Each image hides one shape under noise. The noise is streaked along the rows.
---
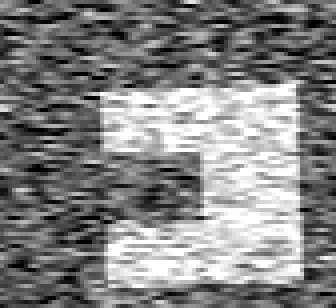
light square with a notch
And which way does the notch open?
left
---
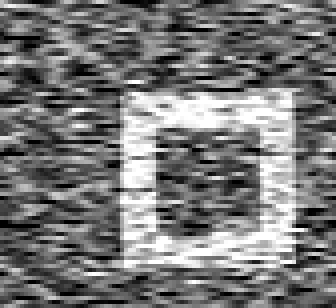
light square frame
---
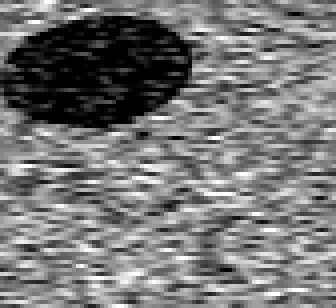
dark ellipse
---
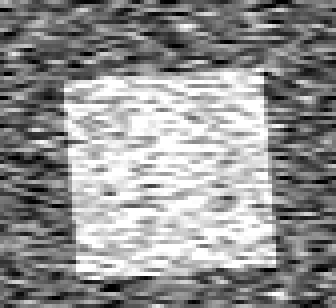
light square
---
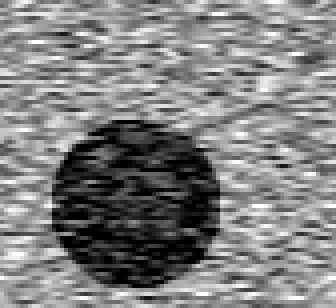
dark disc
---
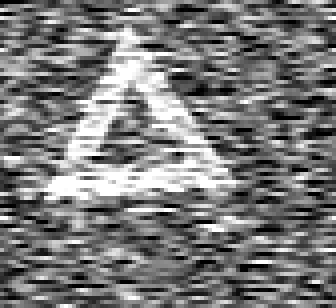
light triangle frame
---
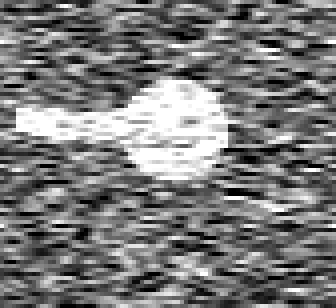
light lollipop
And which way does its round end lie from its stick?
right
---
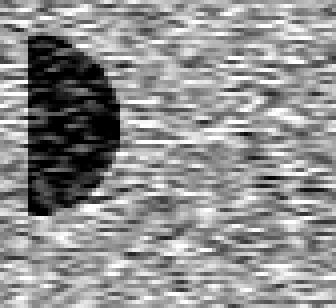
dark half disc
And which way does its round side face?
right
